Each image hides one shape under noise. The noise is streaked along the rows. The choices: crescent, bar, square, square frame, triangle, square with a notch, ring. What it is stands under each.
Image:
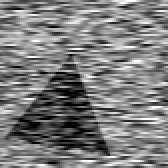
triangle
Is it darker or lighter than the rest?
darker
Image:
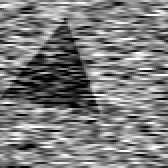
triangle
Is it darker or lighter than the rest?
darker
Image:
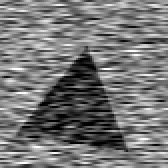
triangle
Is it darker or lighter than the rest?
darker
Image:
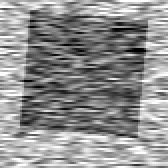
square
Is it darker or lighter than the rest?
darker
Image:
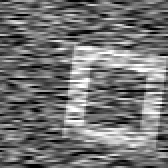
square frame
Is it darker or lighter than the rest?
lighter
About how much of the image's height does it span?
two thirds
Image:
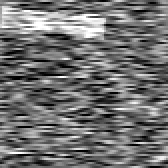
bar
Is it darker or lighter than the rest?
lighter
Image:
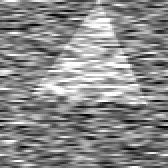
triangle
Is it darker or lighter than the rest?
lighter
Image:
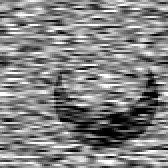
crescent
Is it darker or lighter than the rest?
darker
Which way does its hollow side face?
up
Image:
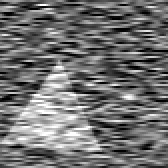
triangle
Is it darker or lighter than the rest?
lighter
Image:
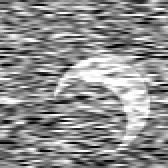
crescent
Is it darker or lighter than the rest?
lighter
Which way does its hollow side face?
down and left
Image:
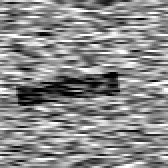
bar
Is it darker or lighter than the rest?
darker
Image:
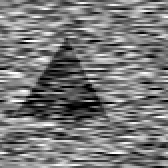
triangle
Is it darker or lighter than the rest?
darker
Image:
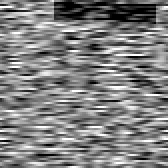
bar
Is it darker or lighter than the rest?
darker
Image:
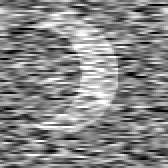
crescent
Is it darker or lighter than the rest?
lighter
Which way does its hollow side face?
left
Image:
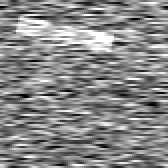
bar
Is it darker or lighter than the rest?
lighter
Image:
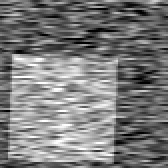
square
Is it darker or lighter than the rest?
lighter
